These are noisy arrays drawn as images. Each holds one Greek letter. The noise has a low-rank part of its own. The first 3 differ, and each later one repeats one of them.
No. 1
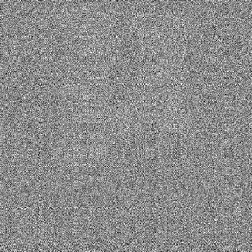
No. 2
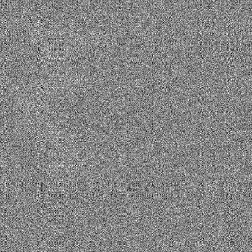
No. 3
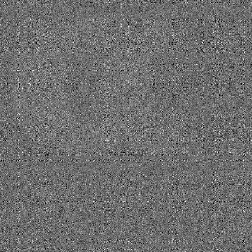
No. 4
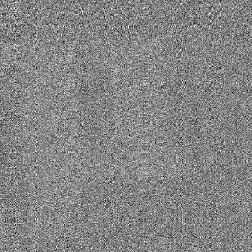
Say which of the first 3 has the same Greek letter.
1
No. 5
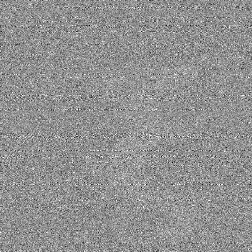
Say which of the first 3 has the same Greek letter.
2
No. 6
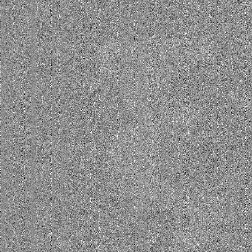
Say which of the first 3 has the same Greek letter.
2
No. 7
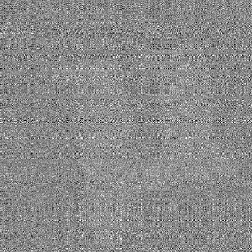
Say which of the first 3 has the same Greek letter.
1
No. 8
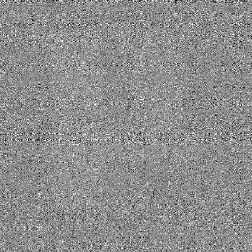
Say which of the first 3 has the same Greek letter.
1
